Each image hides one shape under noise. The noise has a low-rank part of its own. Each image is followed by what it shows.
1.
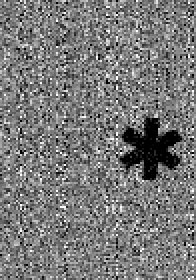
dark asterisk, middle right
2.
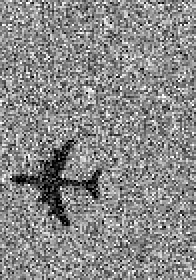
dark airplane
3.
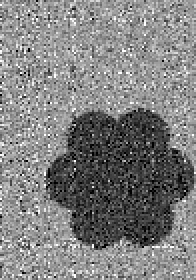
dark flower
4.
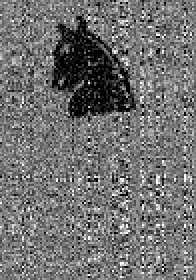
dark chess knight, top middle
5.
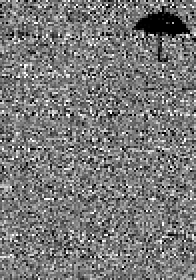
dark umbrella, top right
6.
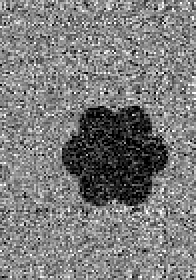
dark flower
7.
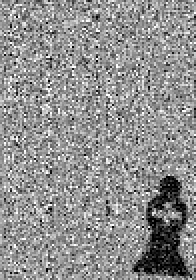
dark chess bishop, bottom right
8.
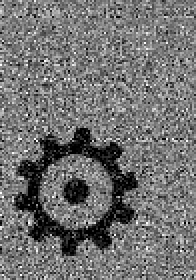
dark gear
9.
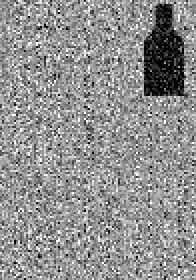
dark bottle, top right
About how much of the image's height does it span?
a third
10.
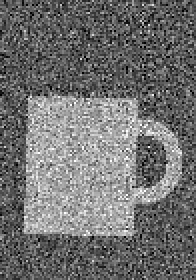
light cup
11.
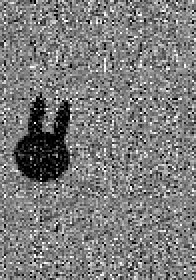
dark rabbit's head, middle left
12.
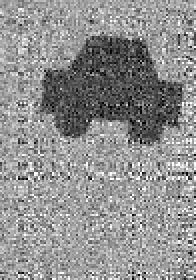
dark car
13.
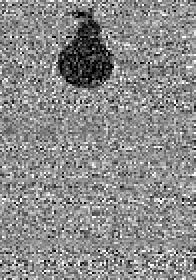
dark pear, top middle
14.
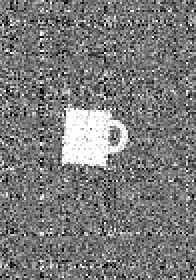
light cup, centre
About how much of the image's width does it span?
a third
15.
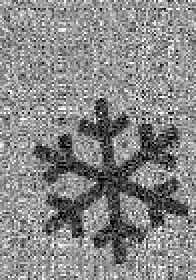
dark snowflake
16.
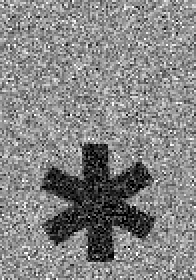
dark asterisk
